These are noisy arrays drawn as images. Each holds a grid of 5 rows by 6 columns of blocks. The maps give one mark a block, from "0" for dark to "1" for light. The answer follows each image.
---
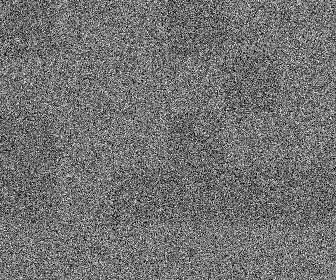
0 1 1 0 1 1
1 1 1 1 0 1
0 1 1 0 1 1
0 1 0 0 0 0
1 1 1 1 1 1
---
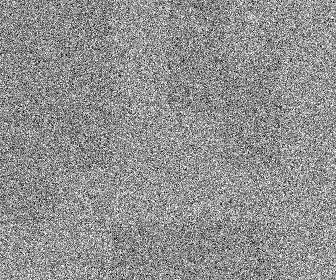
0 0 1 0 1 1
0 0 1 0 0 1
0 0 1 1 0 1
0 1 1 1 1 1
1 1 0 0 0 1
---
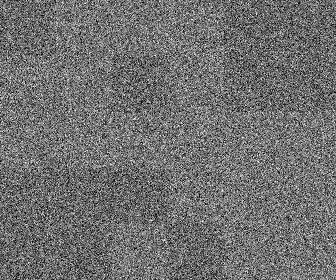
0 1 1 1 0 0
1 1 0 1 0 0
1 1 1 1 1 1
0 0 0 1 1 1
0 0 1 0 1 1
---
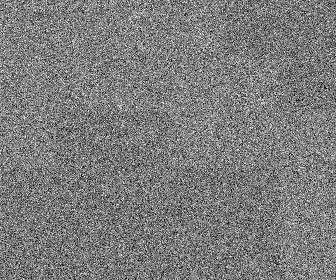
1 1 1 1 0 0
1 1 1 1 1 0
1 0 0 1 1 1
0 0 0 0 0 1
0 0 0 0 0 1
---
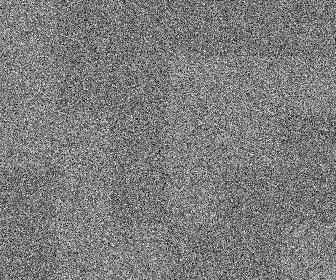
1 0 0 0 0 0
1 0 0 1 1 1
1 1 0 1 1 0
0 1 0 1 0 0
0 1 1 0 0 1
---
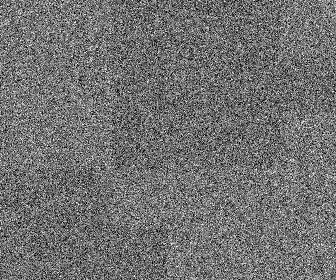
1 1 0 0 0 1
1 1 0 0 0 0
1 1 0 0 0 1
0 0 1 1 1 1
0 0 0 1 1 1
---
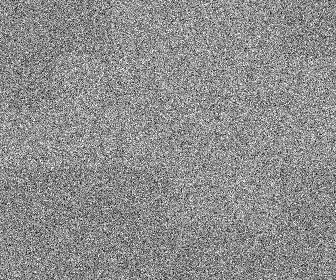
0 0 1 1 1 0
0 1 1 1 1 1
1 1 1 1 1 1
0 0 0 1 1 0
0 0 0 0 0 0
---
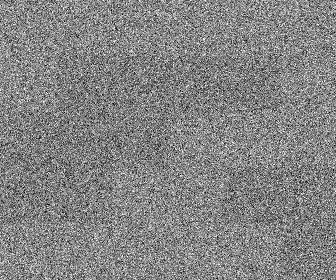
1 1 1 1 1 1
1 0 0 0 0 1
0 0 0 1 1 1
0 0 1 1 0 0
1 1 1 1 1 0
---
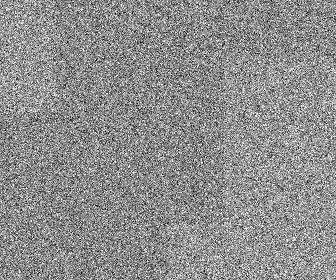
1 0 0 0 0 0
1 0 0 0 1 1
0 0 0 0 1 1
0 0 0 0 1 1
0 0 0 1 1 1
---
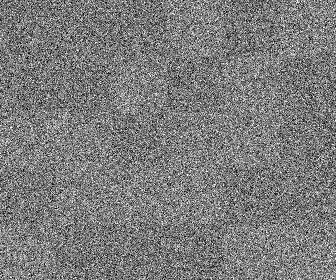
0 0 0 1 0 1
0 0 1 0 1 0
1 1 0 1 1 0
0 1 1 1 0 0
1 0 0 0 1 1
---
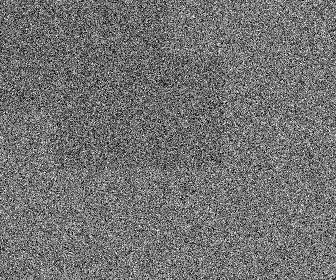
0 0 0 1 1 1
0 0 0 0 1 1
1 0 0 0 1 1
1 1 1 1 1 1
1 1 1 1 1 1
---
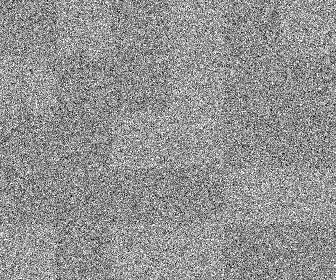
0 1 0 1 0 1
1 0 0 1 0 0
0 0 1 1 0 0
0 0 0 0 1 1
1 0 1 1 0 0
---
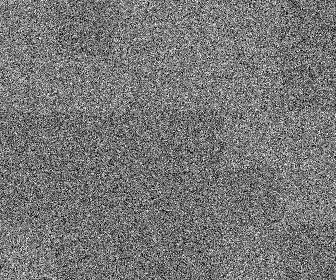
1 0 1 1 1 0
1 1 1 1 1 0
0 0 0 0 1 1
0 0 0 0 0 1
1 0 0 0 1 0
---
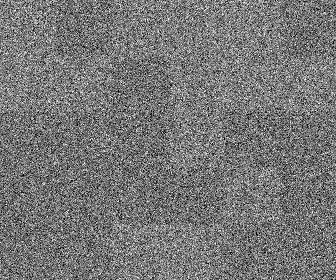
1 0 1 1 1 0
1 1 0 1 1 1
0 0 0 1 0 0
0 0 0 0 1 0
0 0 1 1 0 0
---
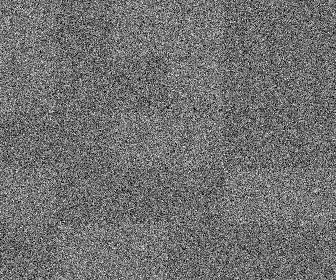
1 0 1 1 0 0
1 0 0 1 0 0
0 0 1 1 0 0
1 0 0 0 1 1
0 1 1 0 0 0
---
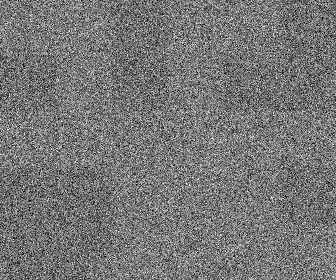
1 1 0 1 1 0
0 1 0 1 0 0
1 1 1 1 1 1
0 0 1 1 1 0
0 0 1 1 1 1
